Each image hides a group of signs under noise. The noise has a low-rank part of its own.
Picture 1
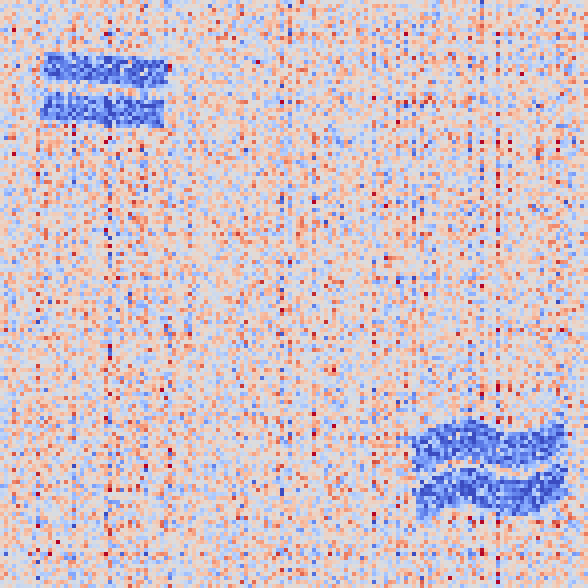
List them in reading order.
top left: equals sign; bottom right: approximately sign
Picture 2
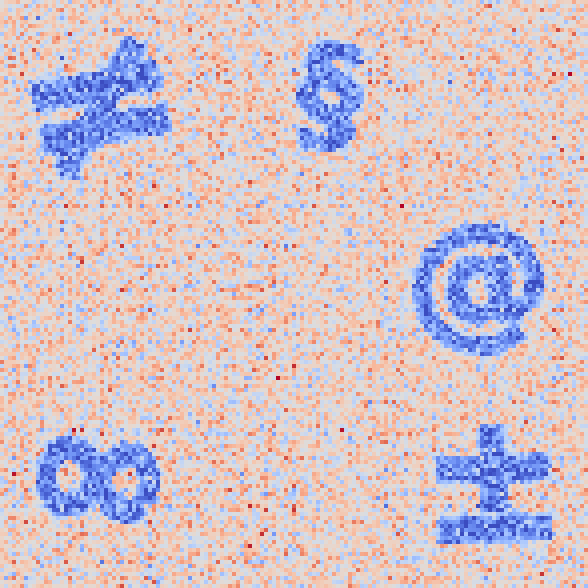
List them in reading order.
top left: not-equal sign; top middle: section sign; middle right: at sign; bottom left: infinity sign; bottom right: plus-minus sign
